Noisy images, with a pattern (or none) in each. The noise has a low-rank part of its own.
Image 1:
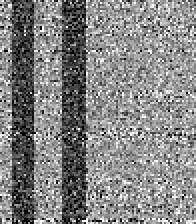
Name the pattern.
bands of columns
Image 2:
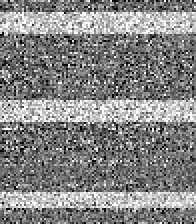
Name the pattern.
bands of rows
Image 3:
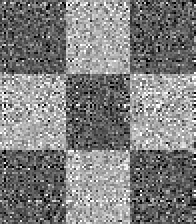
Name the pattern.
a checkerboard
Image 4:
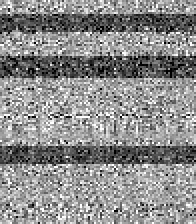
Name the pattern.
bands of rows
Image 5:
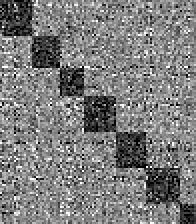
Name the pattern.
blocks along the diagonal
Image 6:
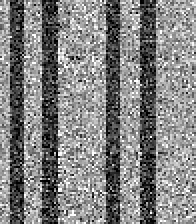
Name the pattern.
bands of columns
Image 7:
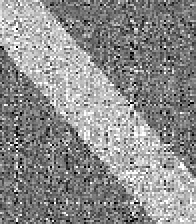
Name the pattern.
a diagonal band
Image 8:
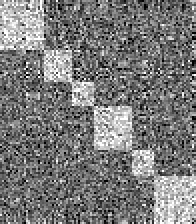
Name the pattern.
blocks along the diagonal
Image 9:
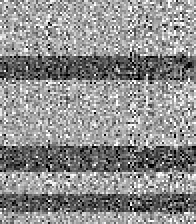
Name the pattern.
bands of rows
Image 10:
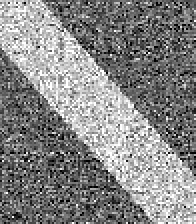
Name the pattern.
a diagonal band
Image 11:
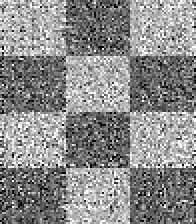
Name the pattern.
a checkerboard
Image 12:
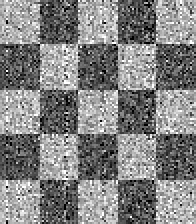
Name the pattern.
a checkerboard
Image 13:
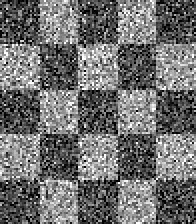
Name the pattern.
a checkerboard
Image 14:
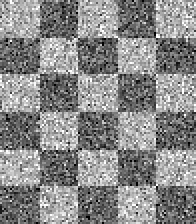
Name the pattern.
a checkerboard
